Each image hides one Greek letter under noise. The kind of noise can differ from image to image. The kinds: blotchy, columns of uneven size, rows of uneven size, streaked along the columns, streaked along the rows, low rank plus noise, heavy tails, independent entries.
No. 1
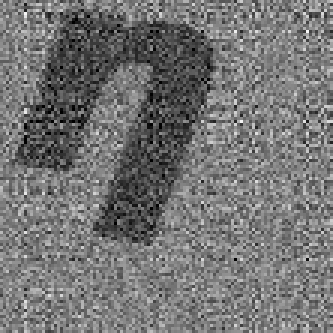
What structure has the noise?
low rank plus noise
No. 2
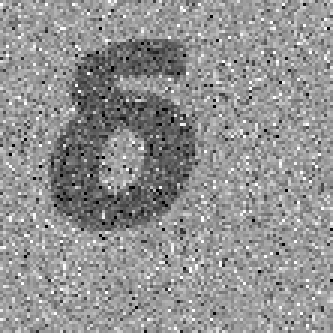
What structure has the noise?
heavy tails
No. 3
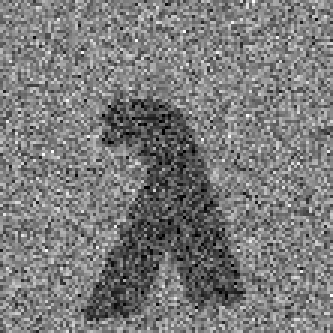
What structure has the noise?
independent entries
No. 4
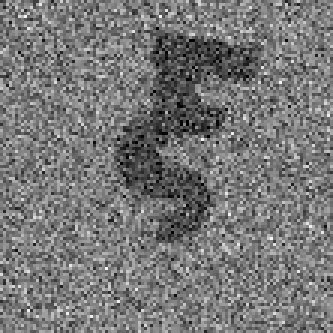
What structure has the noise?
independent entries
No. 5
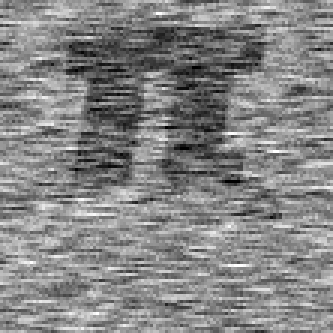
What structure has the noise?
streaked along the rows
